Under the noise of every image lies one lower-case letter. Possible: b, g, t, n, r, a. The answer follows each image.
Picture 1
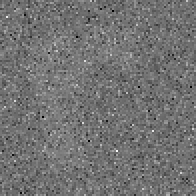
r
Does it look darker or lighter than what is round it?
lighter
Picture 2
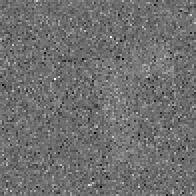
r
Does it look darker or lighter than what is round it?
lighter
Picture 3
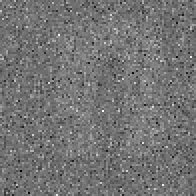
n
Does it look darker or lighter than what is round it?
lighter
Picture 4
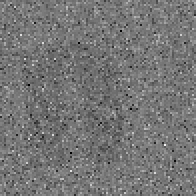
n
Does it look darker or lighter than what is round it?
darker
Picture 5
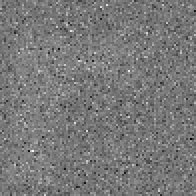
r
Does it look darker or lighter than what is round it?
lighter
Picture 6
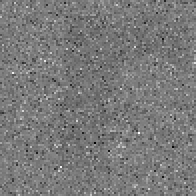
r
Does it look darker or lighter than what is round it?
darker
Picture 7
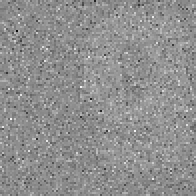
g
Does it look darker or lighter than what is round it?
lighter
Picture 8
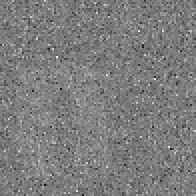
n
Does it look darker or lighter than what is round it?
lighter
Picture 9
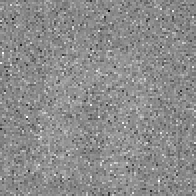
n
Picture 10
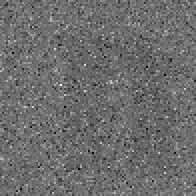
n
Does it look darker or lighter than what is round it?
darker
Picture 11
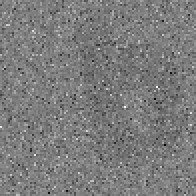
b
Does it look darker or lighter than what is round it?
darker
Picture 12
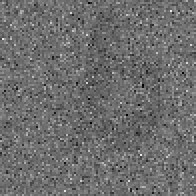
b
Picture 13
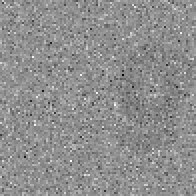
g
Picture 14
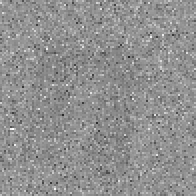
n
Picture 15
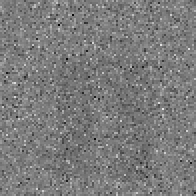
n
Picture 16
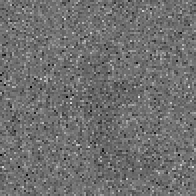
t
